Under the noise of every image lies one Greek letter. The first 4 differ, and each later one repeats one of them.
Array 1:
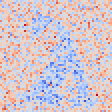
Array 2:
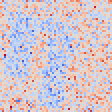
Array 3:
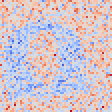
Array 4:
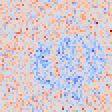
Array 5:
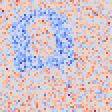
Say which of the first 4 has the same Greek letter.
3
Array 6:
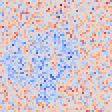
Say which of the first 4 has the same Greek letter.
4
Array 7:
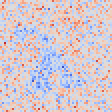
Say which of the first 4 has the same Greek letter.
1
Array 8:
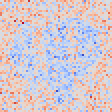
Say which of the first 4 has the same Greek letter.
4
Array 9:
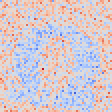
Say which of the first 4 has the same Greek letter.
3
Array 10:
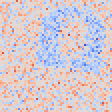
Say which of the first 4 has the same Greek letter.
3
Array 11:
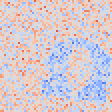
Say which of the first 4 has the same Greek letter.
3
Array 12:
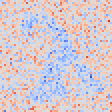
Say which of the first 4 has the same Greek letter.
1
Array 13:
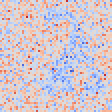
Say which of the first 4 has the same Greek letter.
1
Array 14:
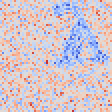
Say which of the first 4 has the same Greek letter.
1
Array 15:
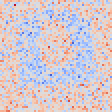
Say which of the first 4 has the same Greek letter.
3
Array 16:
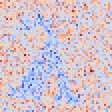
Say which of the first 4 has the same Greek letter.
1
